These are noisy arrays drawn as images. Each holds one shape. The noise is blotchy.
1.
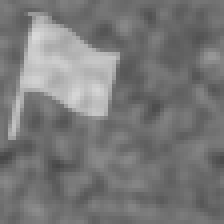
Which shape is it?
flag
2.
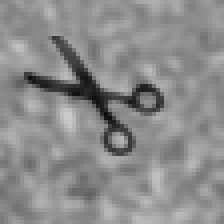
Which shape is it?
pair of scissors
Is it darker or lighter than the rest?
darker
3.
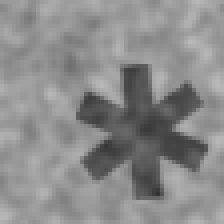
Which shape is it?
asterisk
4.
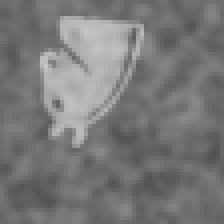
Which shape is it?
chess knight
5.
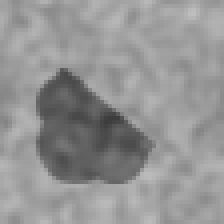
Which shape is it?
cloud
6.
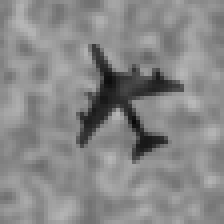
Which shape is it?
airplane
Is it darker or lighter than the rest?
darker
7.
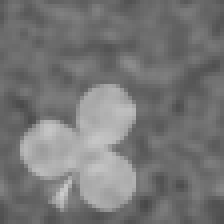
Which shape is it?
club
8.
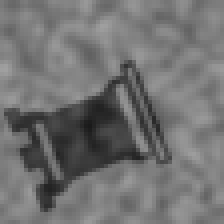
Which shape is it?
chess rook
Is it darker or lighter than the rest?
darker
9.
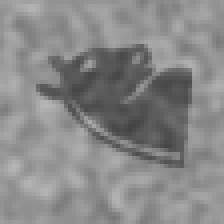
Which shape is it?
chess knight
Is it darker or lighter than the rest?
darker
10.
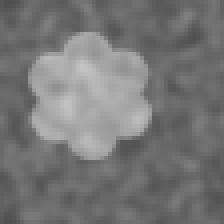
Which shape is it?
flower
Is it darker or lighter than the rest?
lighter
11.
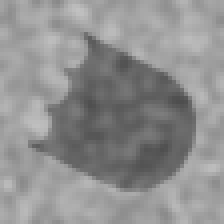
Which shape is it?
ghost
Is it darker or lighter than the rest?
darker
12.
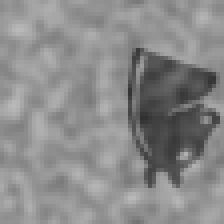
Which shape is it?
chess knight
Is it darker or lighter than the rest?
darker
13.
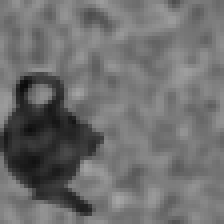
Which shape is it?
teapot
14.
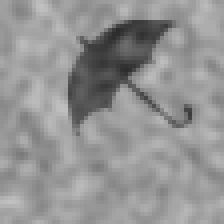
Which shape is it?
umbrella
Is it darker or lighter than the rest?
darker
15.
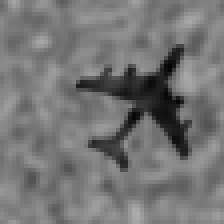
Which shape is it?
airplane
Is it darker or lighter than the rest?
darker
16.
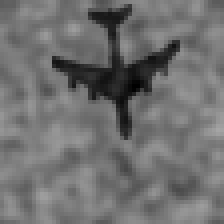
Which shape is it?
airplane
